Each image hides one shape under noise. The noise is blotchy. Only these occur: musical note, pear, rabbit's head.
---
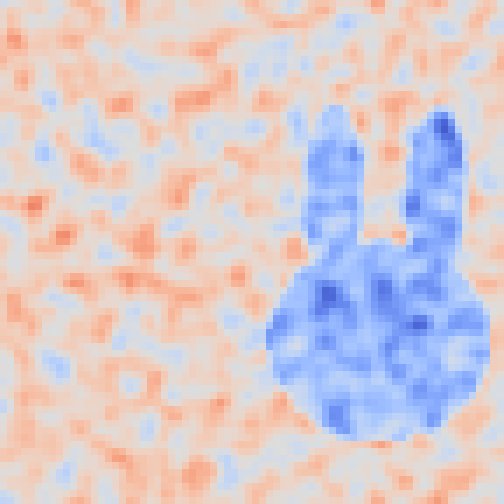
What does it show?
blue rabbit's head
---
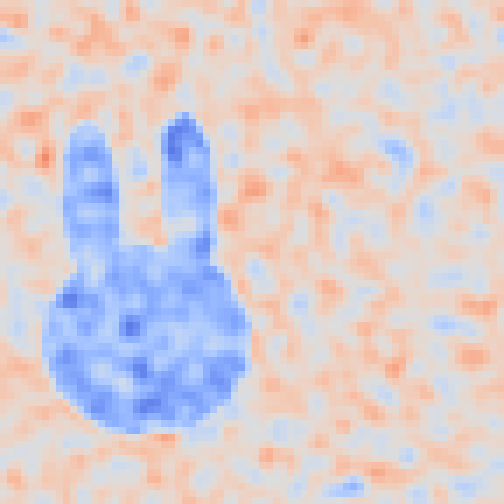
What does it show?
blue rabbit's head
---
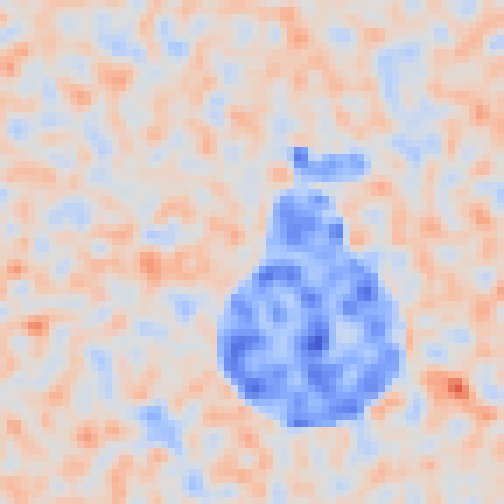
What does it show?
blue pear
